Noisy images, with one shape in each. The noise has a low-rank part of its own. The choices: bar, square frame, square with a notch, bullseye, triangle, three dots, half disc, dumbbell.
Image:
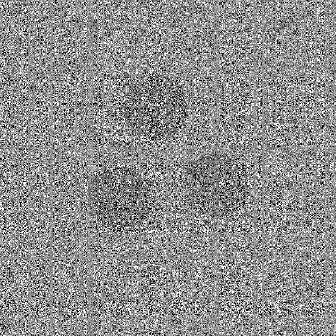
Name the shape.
three dots
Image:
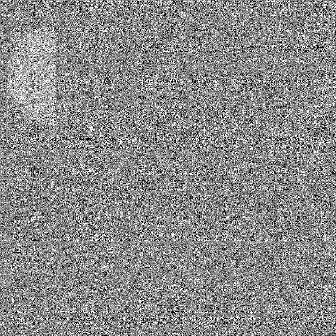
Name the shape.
half disc
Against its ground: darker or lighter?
lighter
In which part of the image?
top left
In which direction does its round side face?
left
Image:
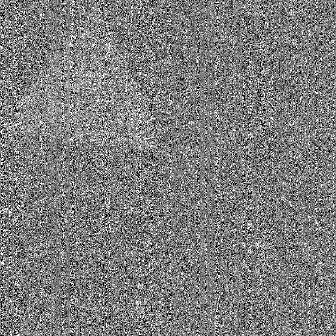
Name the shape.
triangle
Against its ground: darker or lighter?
lighter
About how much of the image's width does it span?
half
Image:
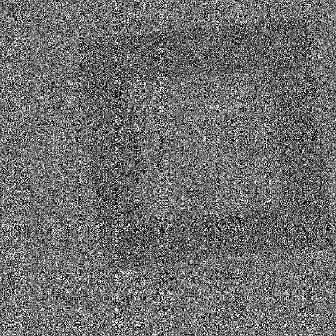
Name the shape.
square frame
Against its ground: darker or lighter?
darker
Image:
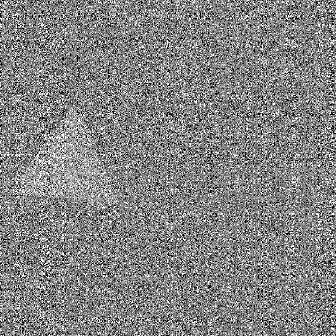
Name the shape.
triangle
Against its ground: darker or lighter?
lighter
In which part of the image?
middle left
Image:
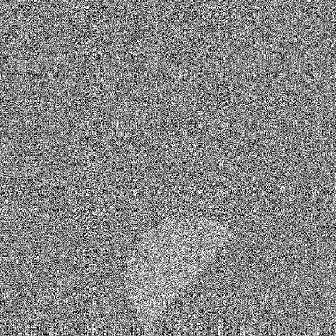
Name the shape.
half disc
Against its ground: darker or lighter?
lighter
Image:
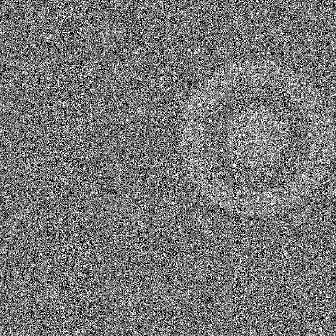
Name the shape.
bullseye
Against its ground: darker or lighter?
lighter
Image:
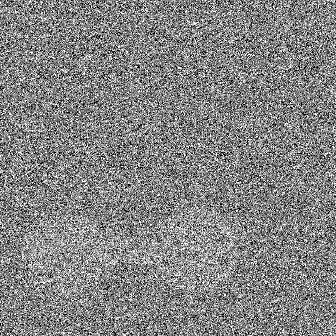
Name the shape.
dumbbell
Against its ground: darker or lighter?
lighter
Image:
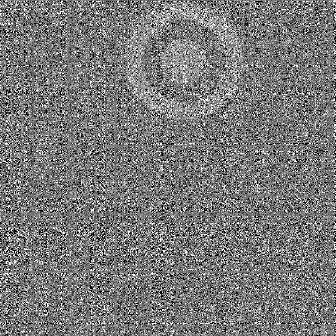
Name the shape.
bullseye
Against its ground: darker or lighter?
lighter
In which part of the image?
top middle
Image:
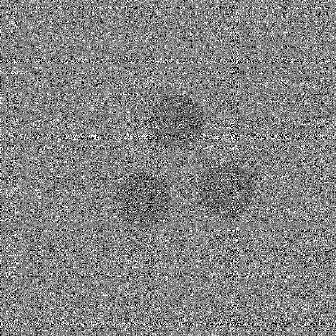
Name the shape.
three dots
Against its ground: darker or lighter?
darker
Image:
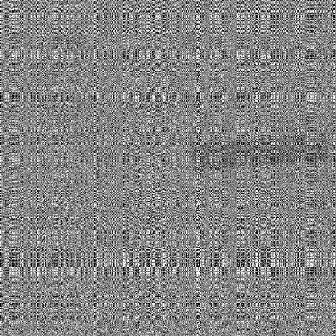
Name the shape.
bar
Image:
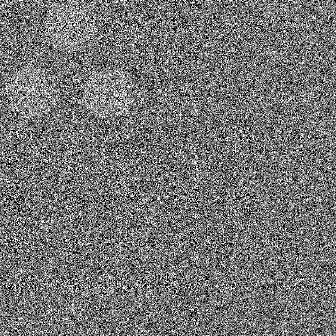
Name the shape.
three dots
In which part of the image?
top left
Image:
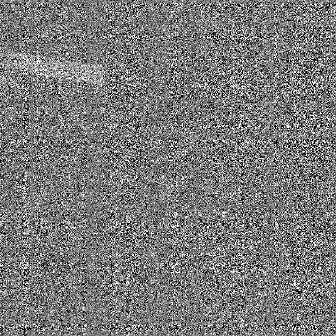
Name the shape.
bar
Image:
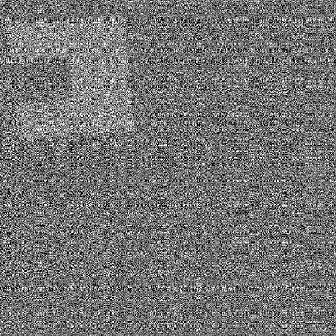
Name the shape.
square with a notch
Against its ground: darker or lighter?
lighter
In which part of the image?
top left
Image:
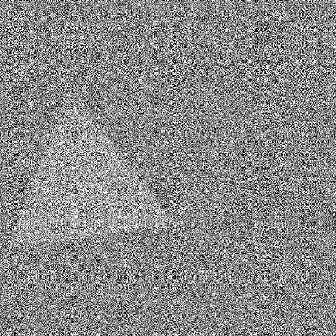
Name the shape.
triangle
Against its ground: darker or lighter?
lighter
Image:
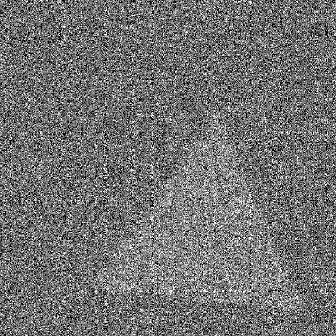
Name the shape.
triangle
